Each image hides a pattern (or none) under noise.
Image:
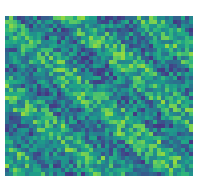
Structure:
diagonal stripes
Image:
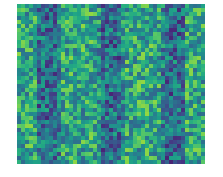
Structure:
vertical stripes
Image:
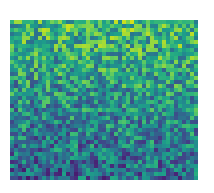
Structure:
a smooth slope
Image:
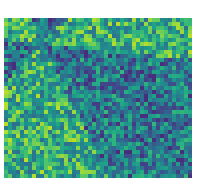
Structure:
spokes from one point
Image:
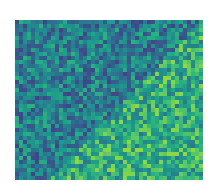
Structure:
a sharp edge
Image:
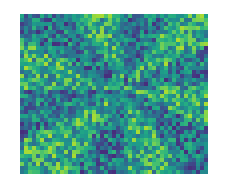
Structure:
spokes from one point
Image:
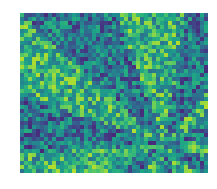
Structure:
spokes from one point
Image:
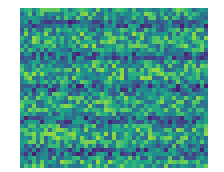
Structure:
horizontal stripes
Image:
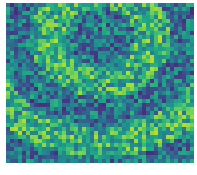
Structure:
rings round one point
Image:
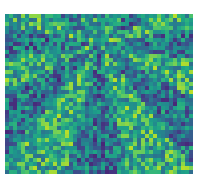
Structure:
spokes from one point
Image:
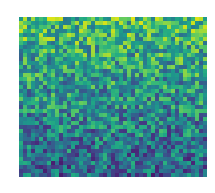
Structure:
a smooth slope
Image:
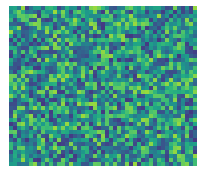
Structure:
only noise
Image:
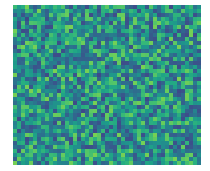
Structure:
only noise
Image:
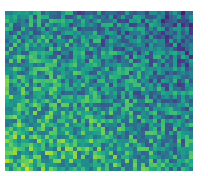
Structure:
a smooth slope
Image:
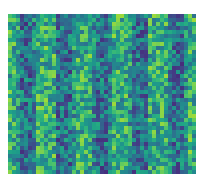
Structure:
vertical stripes
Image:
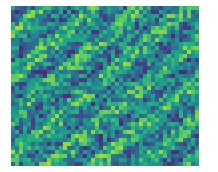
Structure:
diagonal stripes
